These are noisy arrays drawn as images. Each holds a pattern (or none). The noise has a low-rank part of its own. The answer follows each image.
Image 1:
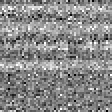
bands of rows
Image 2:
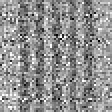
bands of columns
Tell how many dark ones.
5
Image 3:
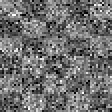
a checkerboard
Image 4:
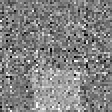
one block
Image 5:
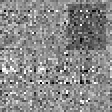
one block
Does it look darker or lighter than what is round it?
darker
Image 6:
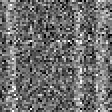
bands of columns
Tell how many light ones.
3
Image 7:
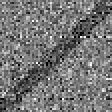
a diagonal band
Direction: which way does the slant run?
bottom left to top right
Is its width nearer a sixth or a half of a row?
a sixth
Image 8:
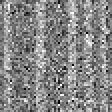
bands of columns
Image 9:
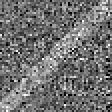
a diagonal band
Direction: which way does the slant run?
bottom left to top right
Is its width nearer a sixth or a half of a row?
a sixth
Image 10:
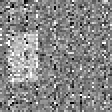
one block
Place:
middle left
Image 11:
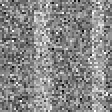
bands of columns
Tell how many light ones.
2
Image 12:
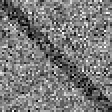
a diagonal band
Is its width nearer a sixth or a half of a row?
a sixth
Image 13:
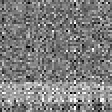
one band of rows
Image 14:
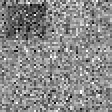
one block
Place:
top left
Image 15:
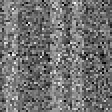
bands of columns
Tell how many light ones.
3
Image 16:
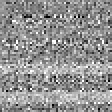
bands of rows
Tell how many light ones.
2
